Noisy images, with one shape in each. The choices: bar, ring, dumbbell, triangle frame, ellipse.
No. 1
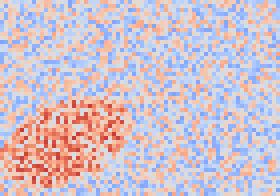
ellipse
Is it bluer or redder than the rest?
redder
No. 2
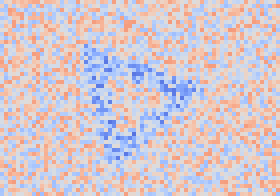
triangle frame
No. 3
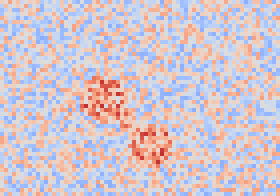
dumbbell
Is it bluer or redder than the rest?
redder
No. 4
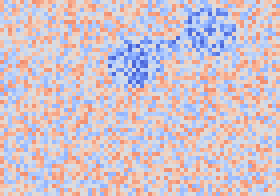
dumbbell
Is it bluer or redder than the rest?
bluer
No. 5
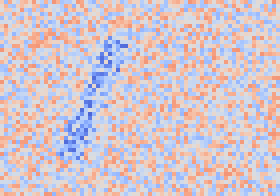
bar
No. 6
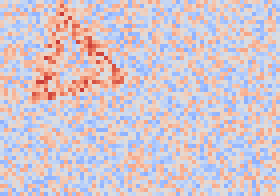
triangle frame
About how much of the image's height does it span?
half
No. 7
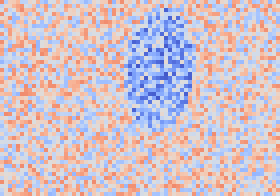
ellipse
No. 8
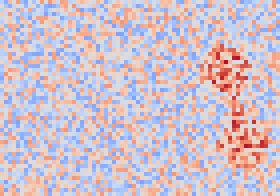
dumbbell
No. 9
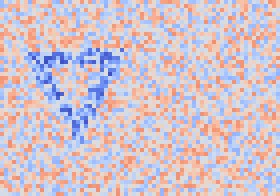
triangle frame
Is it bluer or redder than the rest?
bluer
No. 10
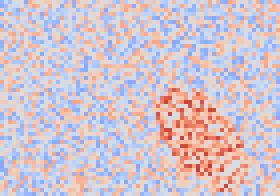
ellipse
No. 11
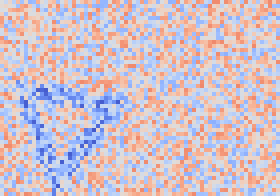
triangle frame
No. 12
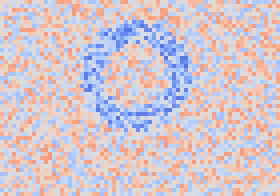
ring
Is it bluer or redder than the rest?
bluer
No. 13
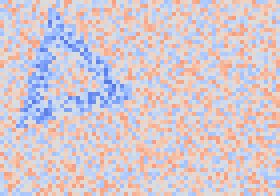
triangle frame
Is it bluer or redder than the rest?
bluer
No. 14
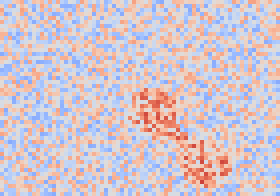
dumbbell
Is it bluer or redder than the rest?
redder
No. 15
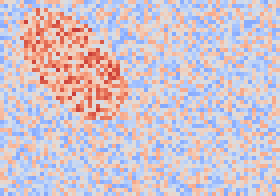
ellipse
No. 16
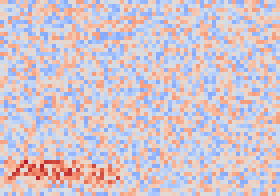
bar
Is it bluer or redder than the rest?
redder
